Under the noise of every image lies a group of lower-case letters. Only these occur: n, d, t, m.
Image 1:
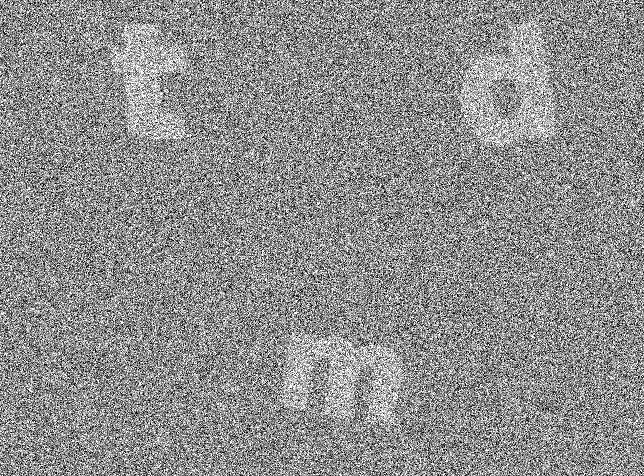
top left: t; top right: d; bottom middle: m
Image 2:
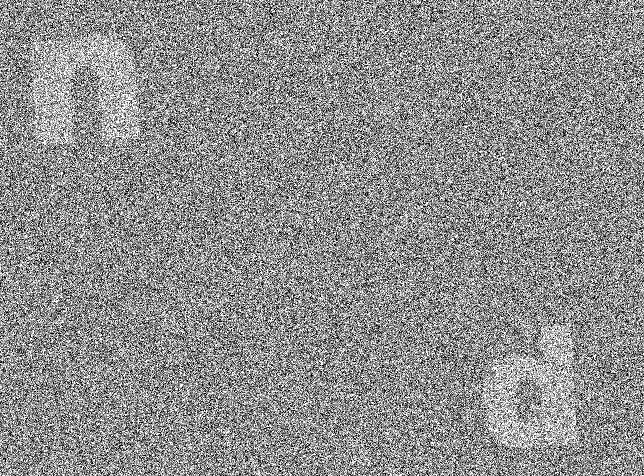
top left: n; bottom right: d
